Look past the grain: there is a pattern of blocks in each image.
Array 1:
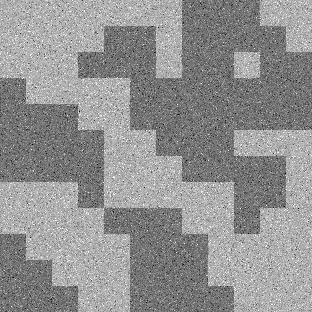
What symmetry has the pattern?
mirrored about the diagonal from the bottom left
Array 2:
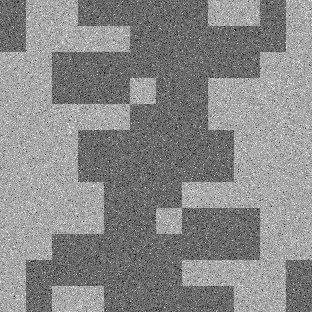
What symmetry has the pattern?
the same after a half turn
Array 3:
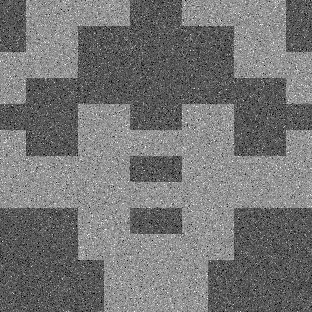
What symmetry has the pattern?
left and right mirror each other
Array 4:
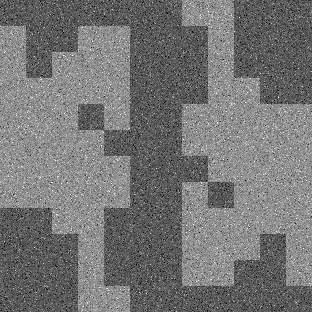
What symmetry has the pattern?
the same after a half turn
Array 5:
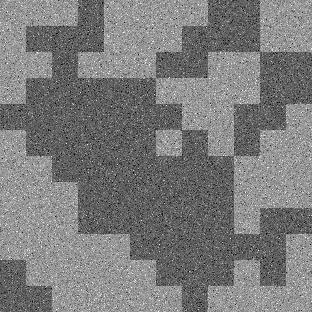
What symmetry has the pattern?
mirrored about the diagonal from the bottom left
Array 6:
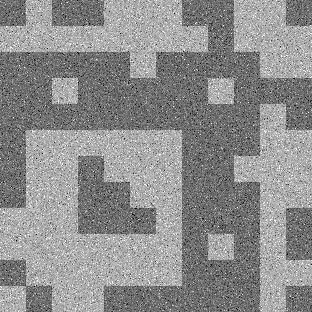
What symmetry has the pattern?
mirrored about the diagonal from the bottom left
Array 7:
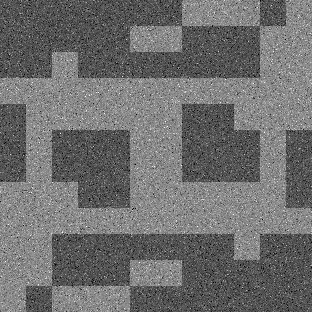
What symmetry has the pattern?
the same after a half turn
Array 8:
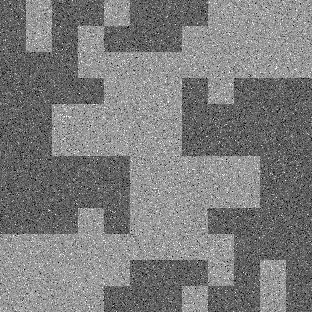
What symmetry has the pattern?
the same after a half turn
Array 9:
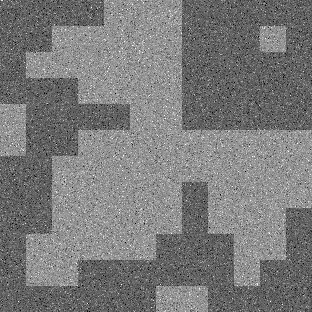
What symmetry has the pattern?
mirrored about the diagonal from the bottom left
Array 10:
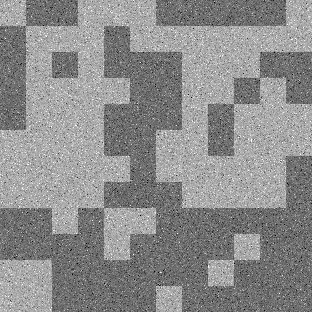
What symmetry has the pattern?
no symmetry
